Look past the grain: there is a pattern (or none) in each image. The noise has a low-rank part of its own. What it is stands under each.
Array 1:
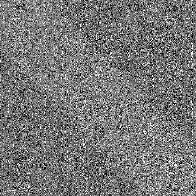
a diagonal band
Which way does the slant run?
top left to bottom right
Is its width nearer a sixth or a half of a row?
a half
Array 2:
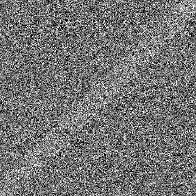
a diagonal band
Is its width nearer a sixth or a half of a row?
a sixth
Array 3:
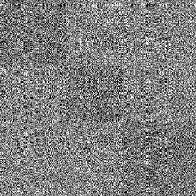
blocks along the diagonal
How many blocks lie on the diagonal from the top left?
3
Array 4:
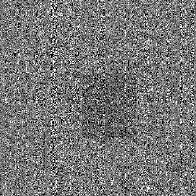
one block
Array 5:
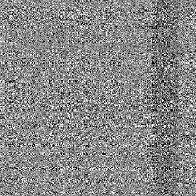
one band of columns
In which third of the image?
right
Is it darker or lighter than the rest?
darker
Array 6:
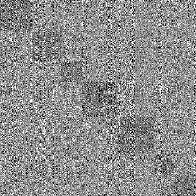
blocks along the diagonal
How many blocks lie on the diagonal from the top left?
7
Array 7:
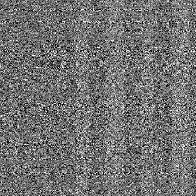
bands of columns
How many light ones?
4
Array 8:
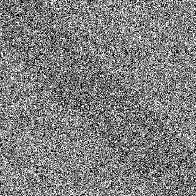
a diagonal band
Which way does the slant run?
top left to bottom right
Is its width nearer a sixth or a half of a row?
a half
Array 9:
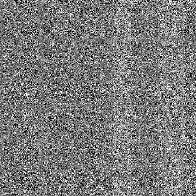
bands of columns
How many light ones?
2
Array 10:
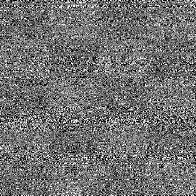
a checkerboard
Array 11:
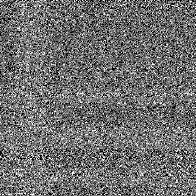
bands of rows crossing bands of columns
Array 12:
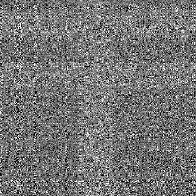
bands of rows crossing bands of columns
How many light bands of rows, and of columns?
2 and 1
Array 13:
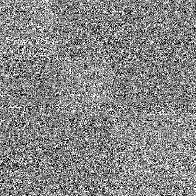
blocks along the diagonal
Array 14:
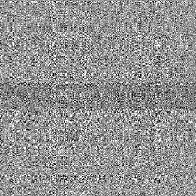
one band of rows
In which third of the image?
middle
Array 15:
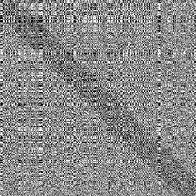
a diagonal band
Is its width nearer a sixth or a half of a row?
a sixth
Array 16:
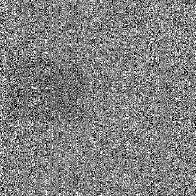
one block
